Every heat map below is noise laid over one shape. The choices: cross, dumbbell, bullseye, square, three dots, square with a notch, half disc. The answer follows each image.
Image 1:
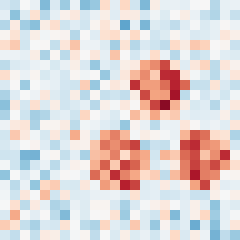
three dots
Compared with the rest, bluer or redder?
redder
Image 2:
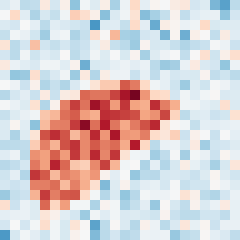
half disc
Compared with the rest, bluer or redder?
redder
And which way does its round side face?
up and left
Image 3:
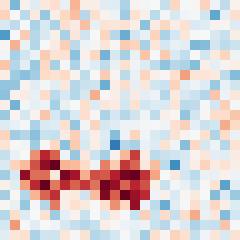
dumbbell
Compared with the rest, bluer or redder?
redder
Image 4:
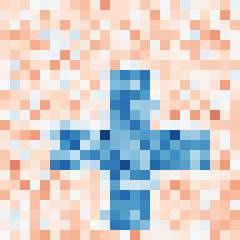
cross
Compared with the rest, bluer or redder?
bluer
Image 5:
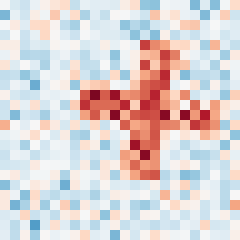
cross
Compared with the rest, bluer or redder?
redder
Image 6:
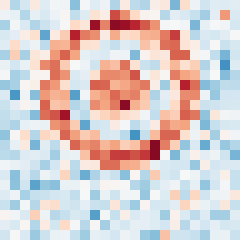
bullseye
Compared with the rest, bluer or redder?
redder
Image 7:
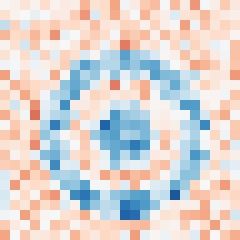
bullseye
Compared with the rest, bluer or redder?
bluer
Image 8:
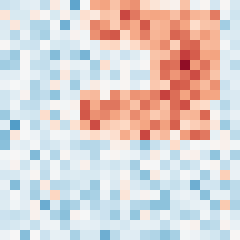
square with a notch
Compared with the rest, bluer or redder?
redder
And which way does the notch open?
left
